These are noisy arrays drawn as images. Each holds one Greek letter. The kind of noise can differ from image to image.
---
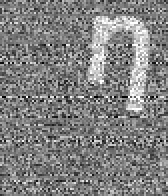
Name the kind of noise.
rows of uneven size
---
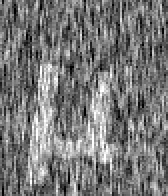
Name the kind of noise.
streaked along the columns
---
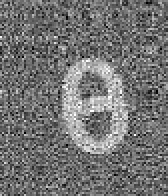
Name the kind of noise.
low rank plus noise
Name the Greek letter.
theta
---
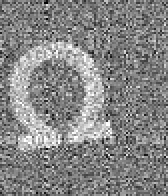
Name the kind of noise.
low rank plus noise
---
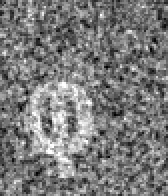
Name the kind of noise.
blotchy
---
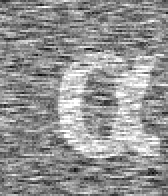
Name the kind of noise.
streaked along the rows
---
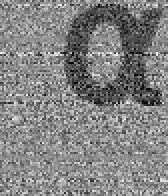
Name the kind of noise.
rows of uneven size
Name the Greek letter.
alpha
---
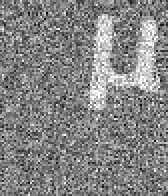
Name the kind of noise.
low rank plus noise
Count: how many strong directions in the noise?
five to eight
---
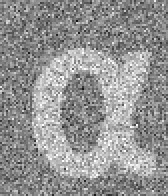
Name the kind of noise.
independent entries
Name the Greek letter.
alpha
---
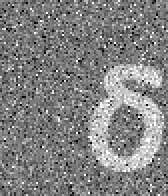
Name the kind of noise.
heavy tails
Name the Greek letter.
delta
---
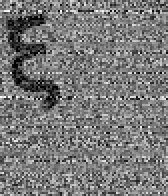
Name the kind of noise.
rows of uneven size
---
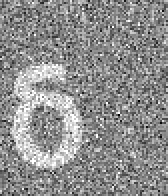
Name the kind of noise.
independent entries
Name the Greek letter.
delta
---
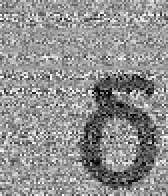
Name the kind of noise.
rows of uneven size
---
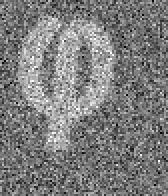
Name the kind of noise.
independent entries
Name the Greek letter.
phi
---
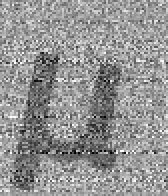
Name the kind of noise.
rows of uneven size
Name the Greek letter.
mu
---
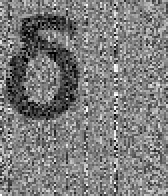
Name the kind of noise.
columns of uneven size
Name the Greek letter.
delta
